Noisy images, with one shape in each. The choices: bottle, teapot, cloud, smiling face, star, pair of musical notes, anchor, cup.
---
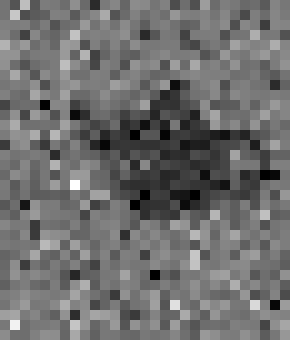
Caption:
dark teapot
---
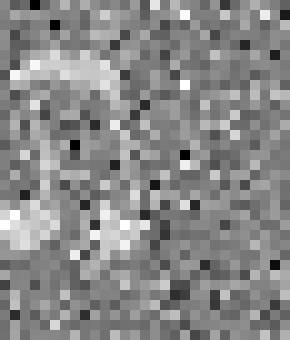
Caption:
light pair of musical notes
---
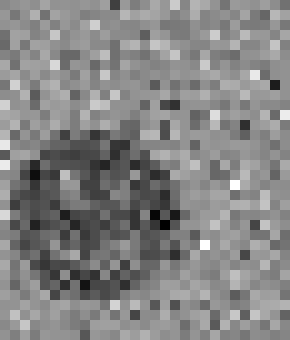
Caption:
dark smiling face
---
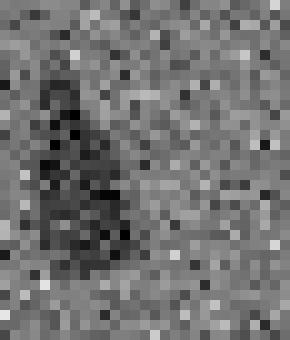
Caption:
dark bottle
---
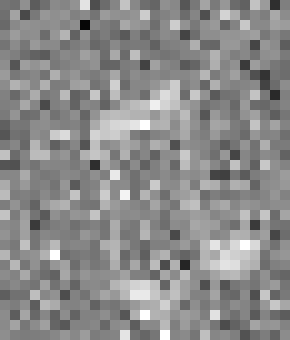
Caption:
light pair of musical notes
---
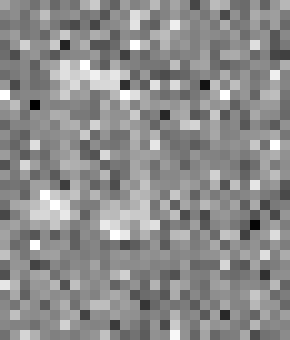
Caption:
light pair of musical notes
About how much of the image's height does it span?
half
